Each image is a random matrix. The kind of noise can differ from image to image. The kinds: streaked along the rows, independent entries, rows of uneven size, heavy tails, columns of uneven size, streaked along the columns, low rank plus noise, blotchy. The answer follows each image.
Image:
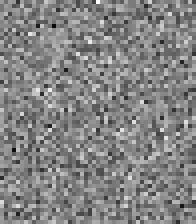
independent entries
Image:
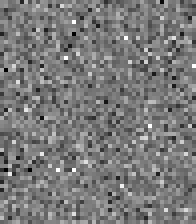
heavy tails
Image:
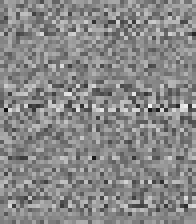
rows of uneven size
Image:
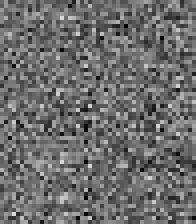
low rank plus noise
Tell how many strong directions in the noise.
three or four
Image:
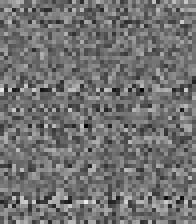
rows of uneven size
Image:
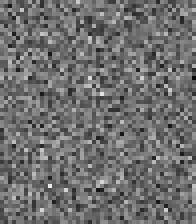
low rank plus noise
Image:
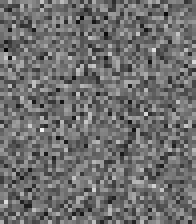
independent entries
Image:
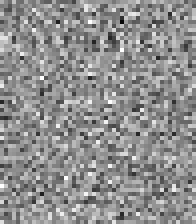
low rank plus noise
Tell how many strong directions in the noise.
one
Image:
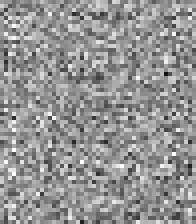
low rank plus noise
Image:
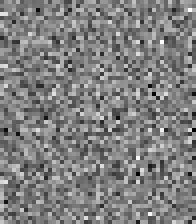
low rank plus noise
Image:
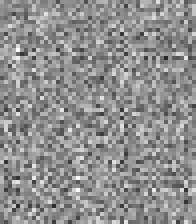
low rank plus noise
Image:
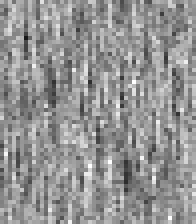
streaked along the columns
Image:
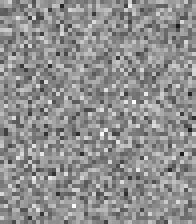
independent entries
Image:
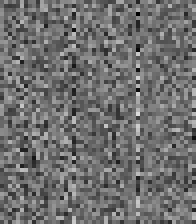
columns of uneven size
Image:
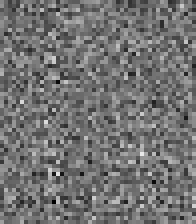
low rank plus noise
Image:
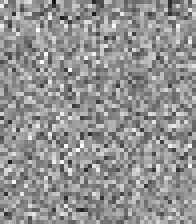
low rank plus noise
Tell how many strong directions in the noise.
two
